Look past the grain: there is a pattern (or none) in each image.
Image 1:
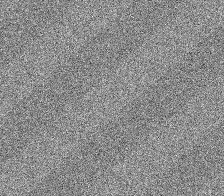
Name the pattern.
diagonal stripes
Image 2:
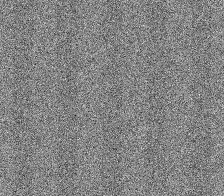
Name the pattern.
vertical stripes
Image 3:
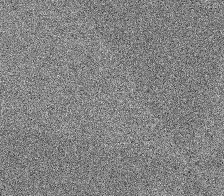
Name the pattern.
spokes from one point
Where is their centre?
bottom right
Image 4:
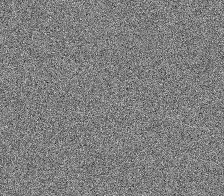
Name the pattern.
only noise
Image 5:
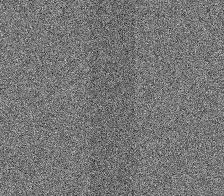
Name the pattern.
one vertical stripe
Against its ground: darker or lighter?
darker
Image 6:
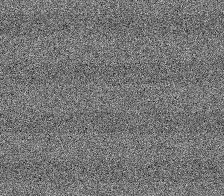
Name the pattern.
horizontal stripes
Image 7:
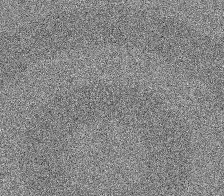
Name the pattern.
rings round one point
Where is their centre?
bottom middle
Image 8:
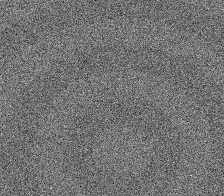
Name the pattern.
rings round one point
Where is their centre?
bottom middle
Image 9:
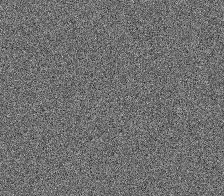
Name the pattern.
only noise
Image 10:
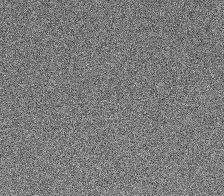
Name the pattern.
a smooth slope
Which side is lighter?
bottom
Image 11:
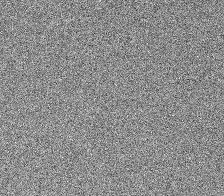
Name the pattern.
a smooth slope
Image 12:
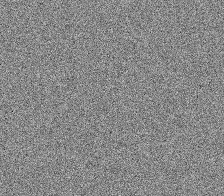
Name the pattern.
only noise
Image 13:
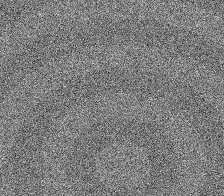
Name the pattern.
rings round one point
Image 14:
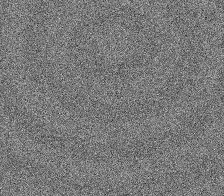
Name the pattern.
rings round one point
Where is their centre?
top middle
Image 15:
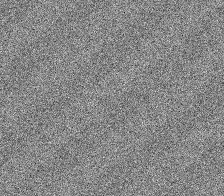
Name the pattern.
diagonal stripes
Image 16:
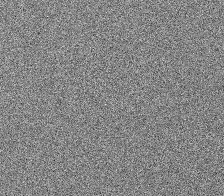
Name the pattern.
a smooth slope
